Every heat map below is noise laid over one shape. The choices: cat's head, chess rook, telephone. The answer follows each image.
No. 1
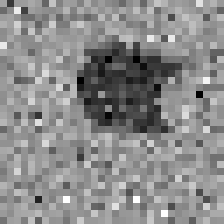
dark cat's head
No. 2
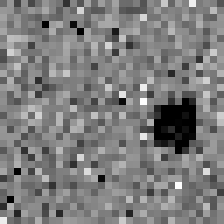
dark telephone, middle right
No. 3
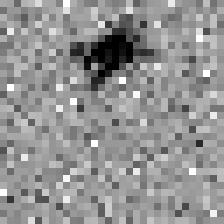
dark chess rook, top middle
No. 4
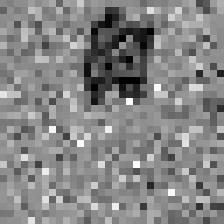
dark telephone, top middle
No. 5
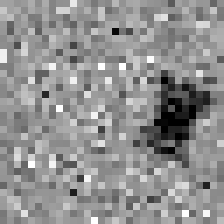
dark chess rook, middle right
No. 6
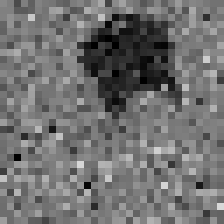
dark cat's head
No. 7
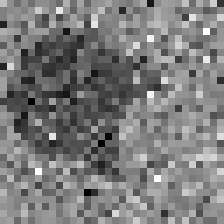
dark cat's head
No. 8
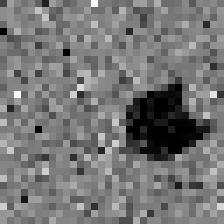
dark cat's head, middle right
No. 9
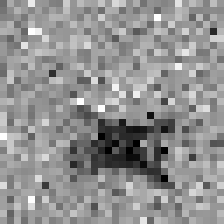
dark chess rook
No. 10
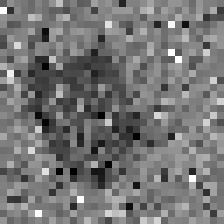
dark telephone
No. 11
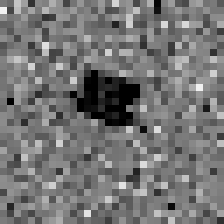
dark telephone, centre
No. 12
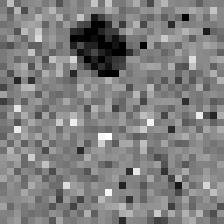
dark telephone, top middle
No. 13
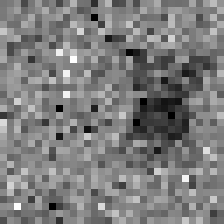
dark chess rook
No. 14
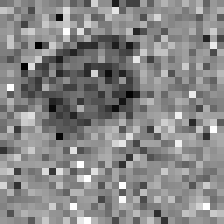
dark telephone
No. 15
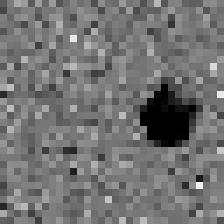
dark cat's head, middle right
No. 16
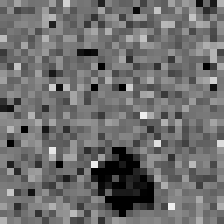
dark telephone, bottom middle
